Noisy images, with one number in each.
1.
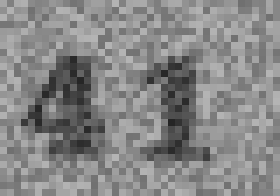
41
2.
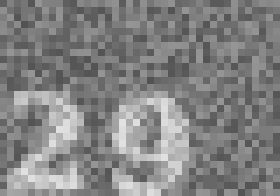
29
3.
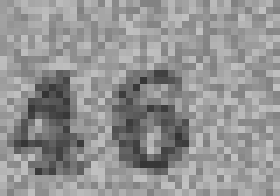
46
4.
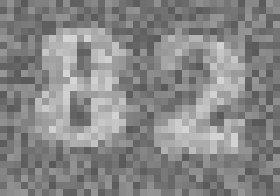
82
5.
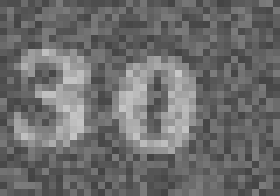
30
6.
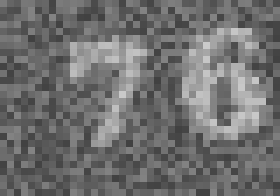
76
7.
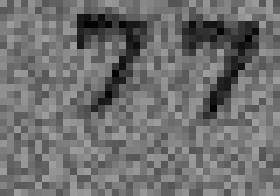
77
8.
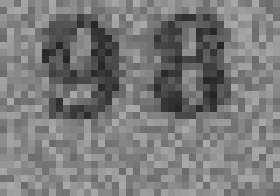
98
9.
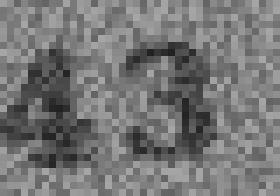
43
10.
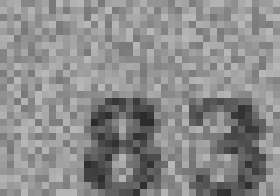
83
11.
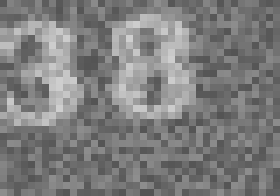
38
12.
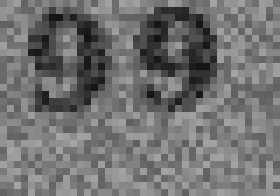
99
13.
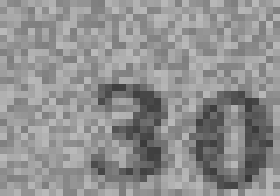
30
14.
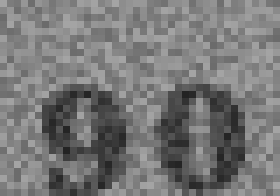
90
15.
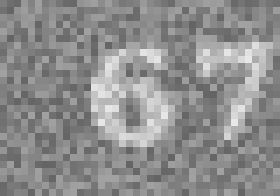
67
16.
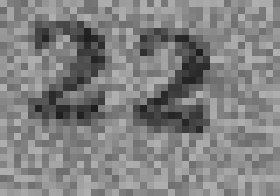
22
